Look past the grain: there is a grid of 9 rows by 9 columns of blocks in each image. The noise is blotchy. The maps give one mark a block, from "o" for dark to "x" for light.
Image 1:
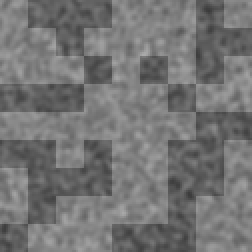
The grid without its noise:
x o o o x x x o x
x x o x x x x o o
x x x o x o x o x
o o o x x x o x x
x x x x x x x o o
o o x o x x o o x
x o o o x x o o x
x o x x x x o x x
o x x x o o o x x
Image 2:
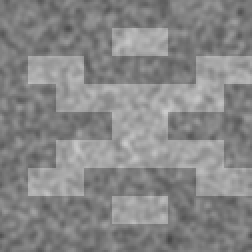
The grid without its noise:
o o o o o o o o o
o o o o x x o o o
o x x o o o o x x
o o x x x x x x o
o o o o x x o o o
o o x x x x x x o
o x x o o o o x x
o o o o x x o o o
o o o o o o o o o
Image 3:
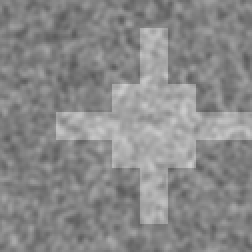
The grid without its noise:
o o o o o o o o o
o o o o o x o o o
o o o o o x o o o
o o o o x x x o o
o o x x x x x x x
o o o o x x x o o
o o o o o x o o o
o o o o o x o o o
o o o o o o o o o
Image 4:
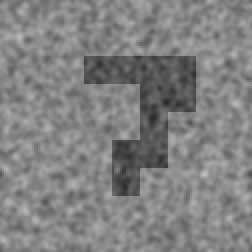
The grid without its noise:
x x x x x x x x x
x x x x x x x x x
x x x o o o o x x
x x x x x o o x x
x x x x x o x x x
x x x x o o x x x
x x x x o x x x x
x x x x x x x x x
x x x x x x x x x
